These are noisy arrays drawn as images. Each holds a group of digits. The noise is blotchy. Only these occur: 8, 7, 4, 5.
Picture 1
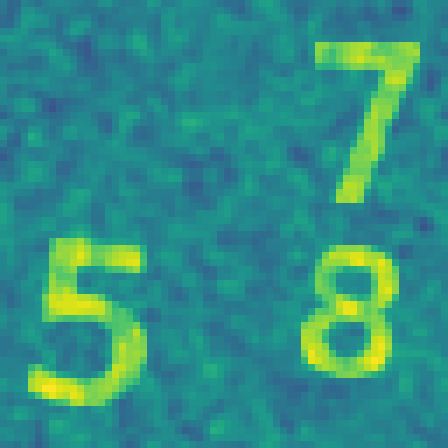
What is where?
top right: 7; bottom left: 5; bottom right: 8
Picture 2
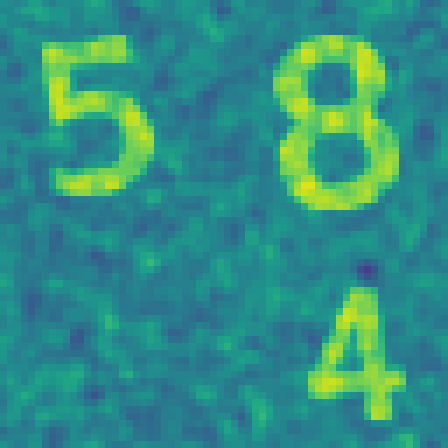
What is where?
top left: 5; top right: 8; bottom right: 4
